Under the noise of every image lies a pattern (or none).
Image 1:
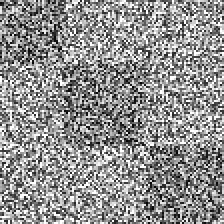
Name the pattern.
blocks along the diagonal
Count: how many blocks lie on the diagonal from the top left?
3
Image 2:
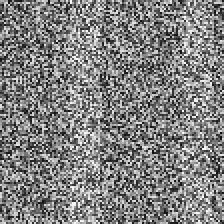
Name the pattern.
bands of columns
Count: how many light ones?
2
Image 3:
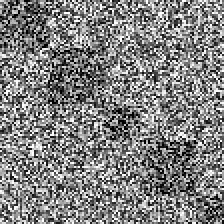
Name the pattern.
blocks along the diagonal
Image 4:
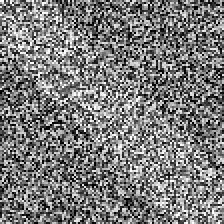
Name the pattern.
a diagonal band
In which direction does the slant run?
top left to bottom right
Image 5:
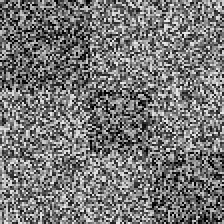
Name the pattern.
blocks along the diagonal
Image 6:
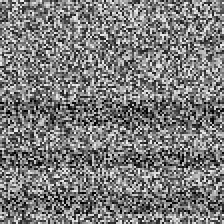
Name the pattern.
bands of rows
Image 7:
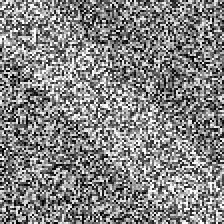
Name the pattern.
a diagonal band
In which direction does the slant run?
top left to bottom right
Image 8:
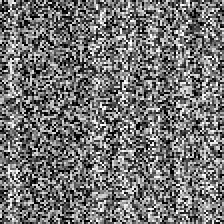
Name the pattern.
bands of columns
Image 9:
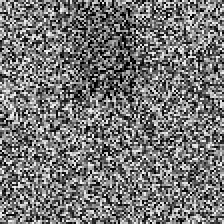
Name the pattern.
one block
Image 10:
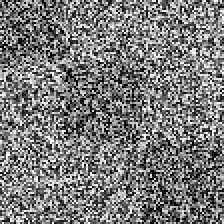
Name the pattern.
blocks along the diagonal
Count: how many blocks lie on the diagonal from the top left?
3
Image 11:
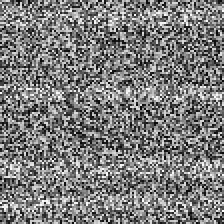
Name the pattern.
bands of rows
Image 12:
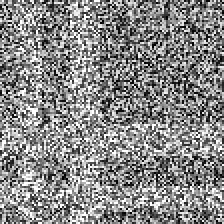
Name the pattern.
bands of rows crossing bands of columns
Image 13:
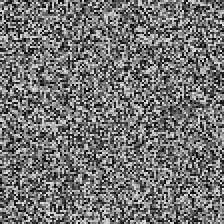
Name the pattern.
only noise
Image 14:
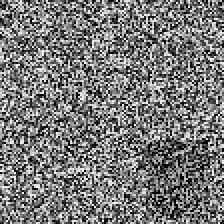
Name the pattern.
one block
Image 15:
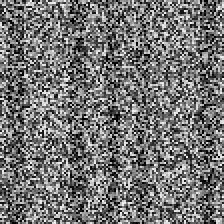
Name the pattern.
bands of columns
